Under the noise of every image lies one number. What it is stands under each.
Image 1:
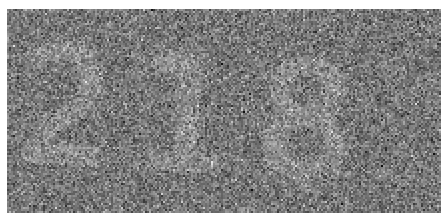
218
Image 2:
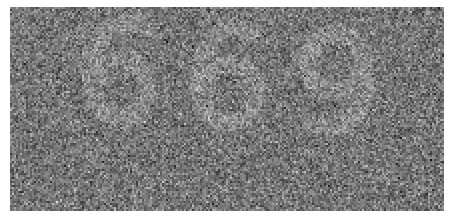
669
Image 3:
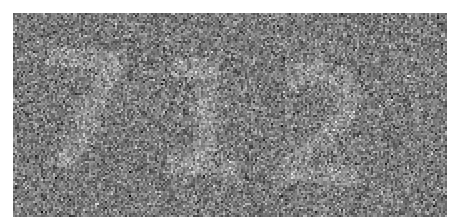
712
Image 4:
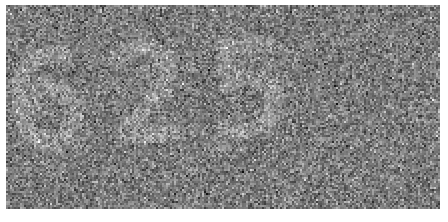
625
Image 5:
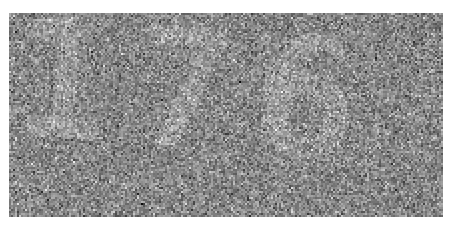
176
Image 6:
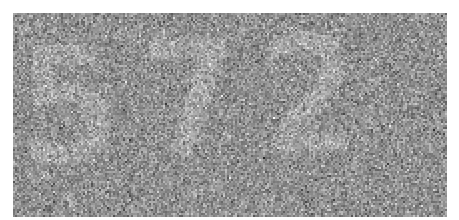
572
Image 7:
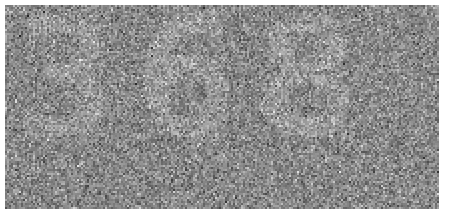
368
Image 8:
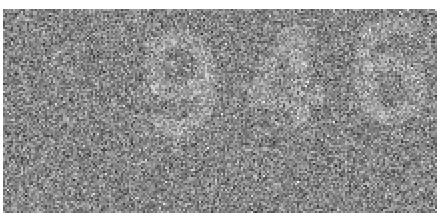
946
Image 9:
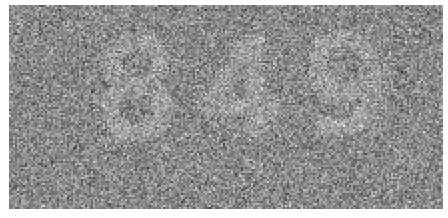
849
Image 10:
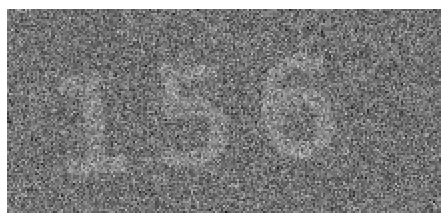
156
